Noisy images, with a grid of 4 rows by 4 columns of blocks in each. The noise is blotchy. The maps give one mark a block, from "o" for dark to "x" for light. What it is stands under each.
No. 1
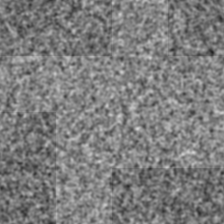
o o x o
x x x x
o x x x
o x o o
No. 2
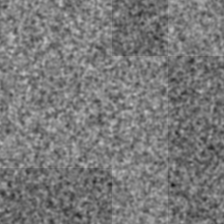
x x o x
x x x o
x x x o
o o x o
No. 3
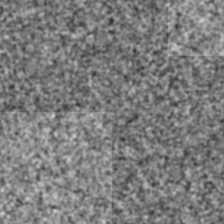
o o o x
o o o o
x x o o
x x o o
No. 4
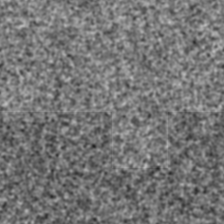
x x x x
x x x x
o o x o
o o o o
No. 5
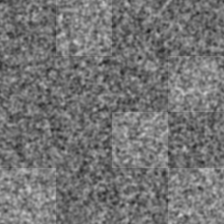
o x o o
o o o x
o o x o
x o o x
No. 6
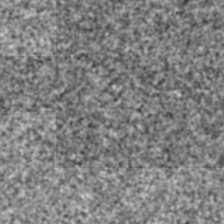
x o o o
o o o o
x o o o
x x x x
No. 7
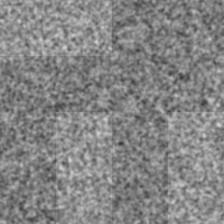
x x o o
o o o o
o x o x
o x o x
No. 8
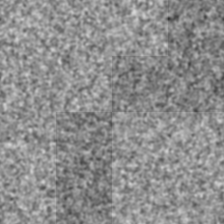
x x x o
x x o o
x o x x
x o x x
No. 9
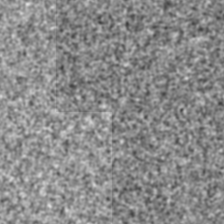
x o o o
x o o o
x x o o
x x o o
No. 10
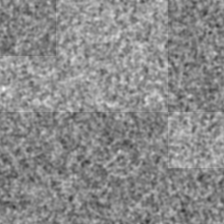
o x x o
x x x o
o o o x
o o o o
